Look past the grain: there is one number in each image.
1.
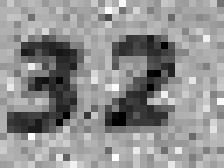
32
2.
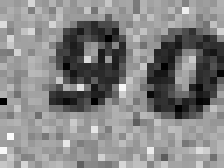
90
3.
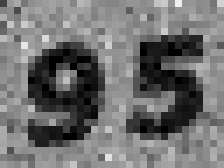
95
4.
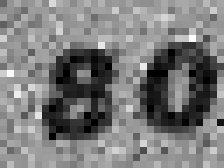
80
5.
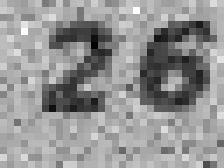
26
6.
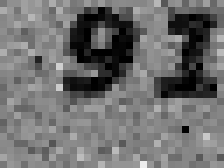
91
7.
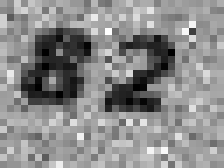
82
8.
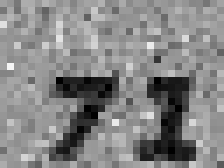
71
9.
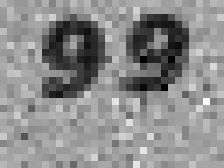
99
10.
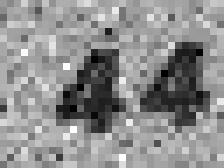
44
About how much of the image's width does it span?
two thirds
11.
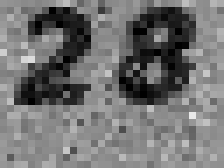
28
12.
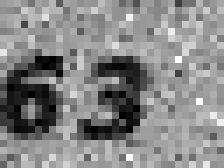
63
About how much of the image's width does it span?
two thirds
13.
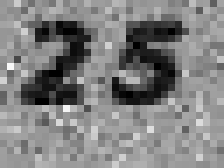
25
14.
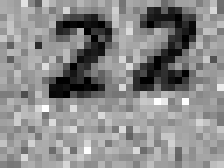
22
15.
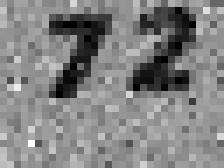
72
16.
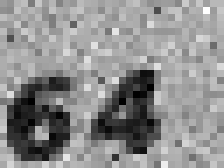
64
